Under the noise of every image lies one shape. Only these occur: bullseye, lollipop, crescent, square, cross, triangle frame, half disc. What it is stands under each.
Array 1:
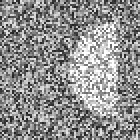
half disc
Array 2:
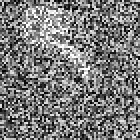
lollipop
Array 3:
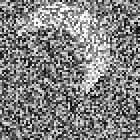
crescent
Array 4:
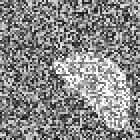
half disc
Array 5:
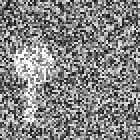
lollipop
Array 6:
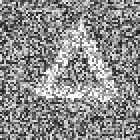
triangle frame
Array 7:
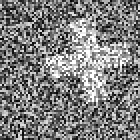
cross
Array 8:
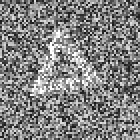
triangle frame
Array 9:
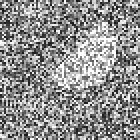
half disc
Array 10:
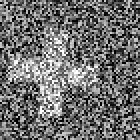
cross
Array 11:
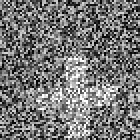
cross
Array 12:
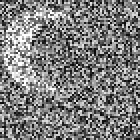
crescent
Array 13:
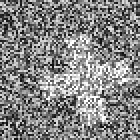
cross
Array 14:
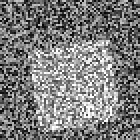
square
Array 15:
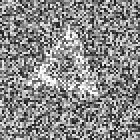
triangle frame
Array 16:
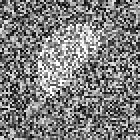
half disc
